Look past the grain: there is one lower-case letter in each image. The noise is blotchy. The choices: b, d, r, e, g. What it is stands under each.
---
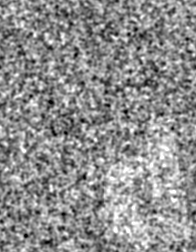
d
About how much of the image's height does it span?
half
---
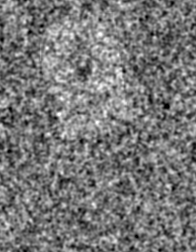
g
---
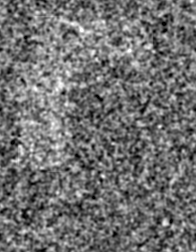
r
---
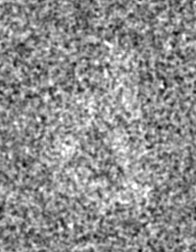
d
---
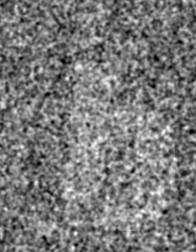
b
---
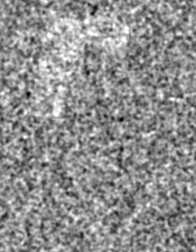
r
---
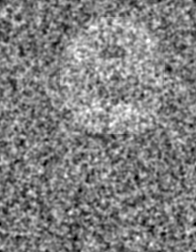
e
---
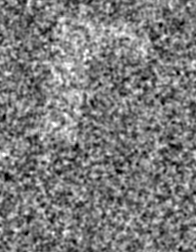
r
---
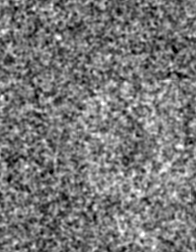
g
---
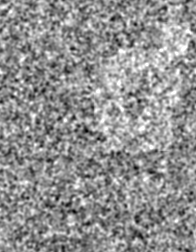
d
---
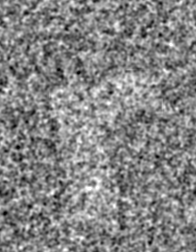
r
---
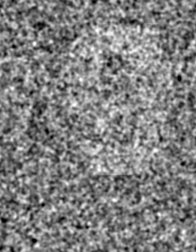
g
